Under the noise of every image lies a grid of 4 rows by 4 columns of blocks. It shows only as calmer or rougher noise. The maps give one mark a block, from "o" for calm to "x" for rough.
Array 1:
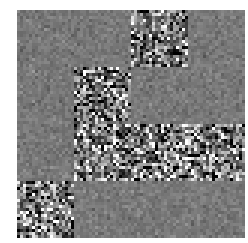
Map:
ooxo
oxoo
oxxx
xooo
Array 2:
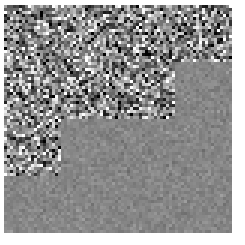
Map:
xxxx
xxxo
xooo
oooo
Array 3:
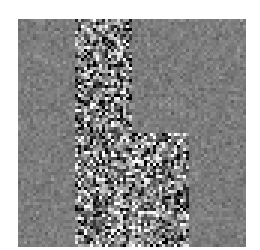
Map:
oxoo
oxoo
oxxo
oxxo
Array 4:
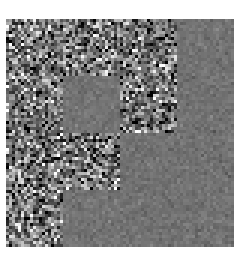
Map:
xxxo
xoxo
xxoo
xooo
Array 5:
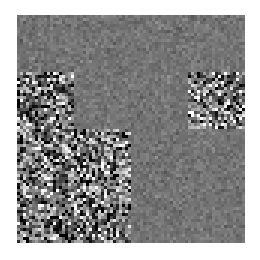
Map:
oooo
xoox
xxoo
xxoo
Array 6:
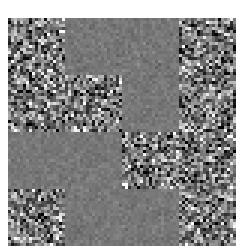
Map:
xoox
xxox
ooxx
xoox
